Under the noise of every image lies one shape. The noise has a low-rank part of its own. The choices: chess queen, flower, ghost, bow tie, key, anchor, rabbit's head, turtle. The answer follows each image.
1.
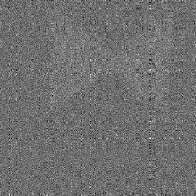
light bow tie
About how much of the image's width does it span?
two thirds
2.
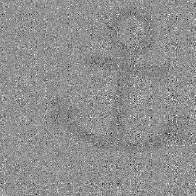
dark anchor
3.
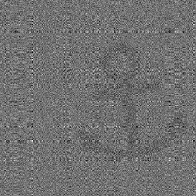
dark anchor
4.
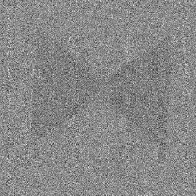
dark bow tie
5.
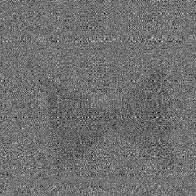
dark bow tie
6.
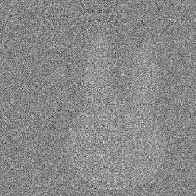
light rabbit's head
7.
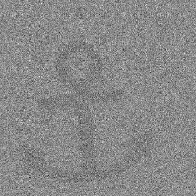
dark anchor
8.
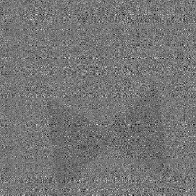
dark bow tie
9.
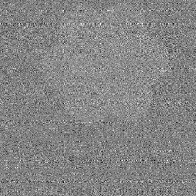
light flower
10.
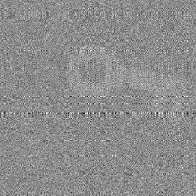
light key
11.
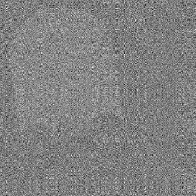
light ghost
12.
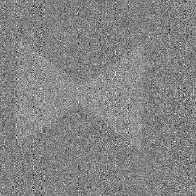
light bow tie
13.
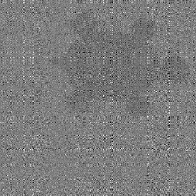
dark turtle
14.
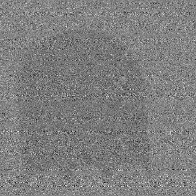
dark ghost
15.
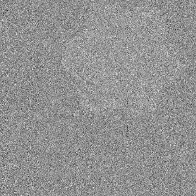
light flower
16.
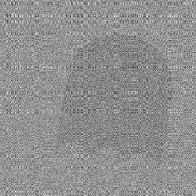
dark ghost
